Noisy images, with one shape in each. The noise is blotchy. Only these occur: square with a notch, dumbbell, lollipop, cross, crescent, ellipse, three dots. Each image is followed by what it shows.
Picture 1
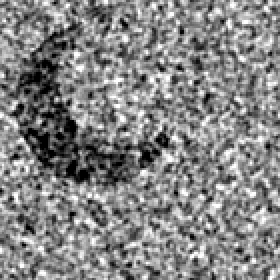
crescent
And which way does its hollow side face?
up and right
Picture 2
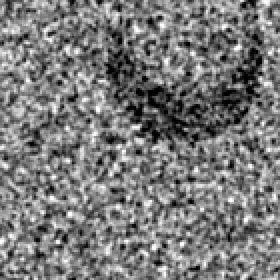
crescent
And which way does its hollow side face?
up
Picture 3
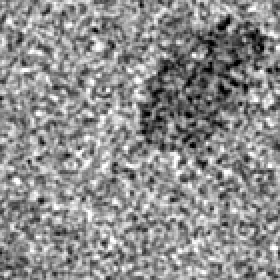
ellipse
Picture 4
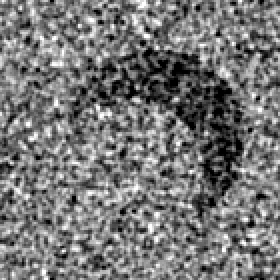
crescent
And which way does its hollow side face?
down and left
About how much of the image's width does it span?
two thirds
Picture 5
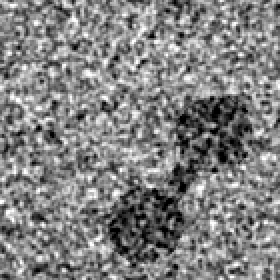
dumbbell
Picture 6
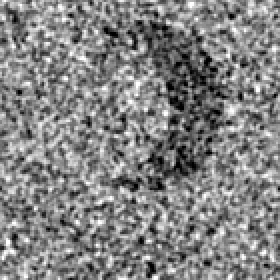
crescent
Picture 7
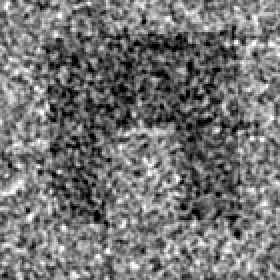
square with a notch
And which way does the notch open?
down
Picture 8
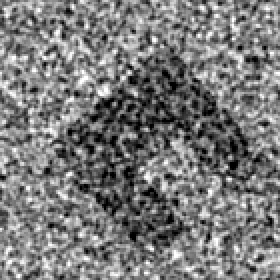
square with a notch
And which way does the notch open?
down and right
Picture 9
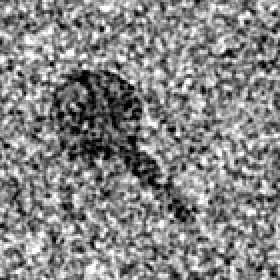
lollipop
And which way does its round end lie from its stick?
up and left
